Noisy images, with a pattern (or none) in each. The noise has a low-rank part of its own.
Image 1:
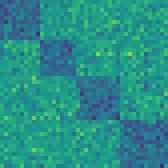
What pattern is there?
blocks along the diagonal
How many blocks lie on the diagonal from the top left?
4
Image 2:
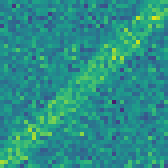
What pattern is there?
a diagonal band
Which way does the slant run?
bottom left to top right
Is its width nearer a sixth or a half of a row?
a sixth
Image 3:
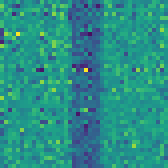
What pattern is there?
one band of columns
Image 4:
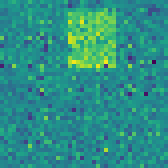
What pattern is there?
one block
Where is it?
top middle
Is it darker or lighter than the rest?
lighter
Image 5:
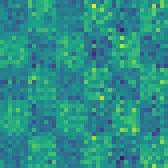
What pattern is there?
a checkerboard
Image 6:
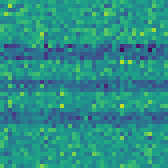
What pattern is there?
bands of rows
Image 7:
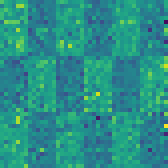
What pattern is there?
a checkerboard
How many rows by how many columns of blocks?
3 by 6
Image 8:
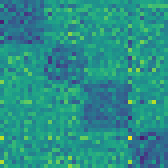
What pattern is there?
blocks along the diagonal
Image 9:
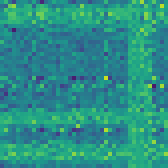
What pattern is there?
bands of rows crossing bands of columns
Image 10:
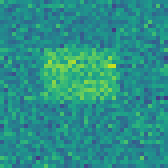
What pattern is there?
one block
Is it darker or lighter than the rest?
lighter
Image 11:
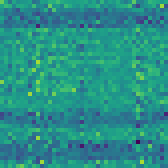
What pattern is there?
bands of rows
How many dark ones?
3
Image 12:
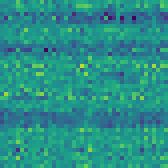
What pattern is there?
bands of rows
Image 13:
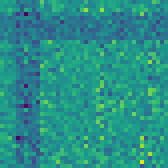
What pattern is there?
bands of rows crossing bands of columns
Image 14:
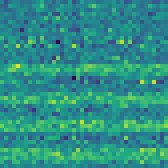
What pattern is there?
bands of rows
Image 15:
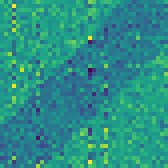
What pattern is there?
a diagonal band
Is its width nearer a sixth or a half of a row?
a half
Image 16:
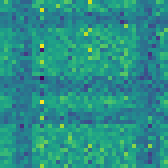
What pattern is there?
bands of rows crossing bands of columns
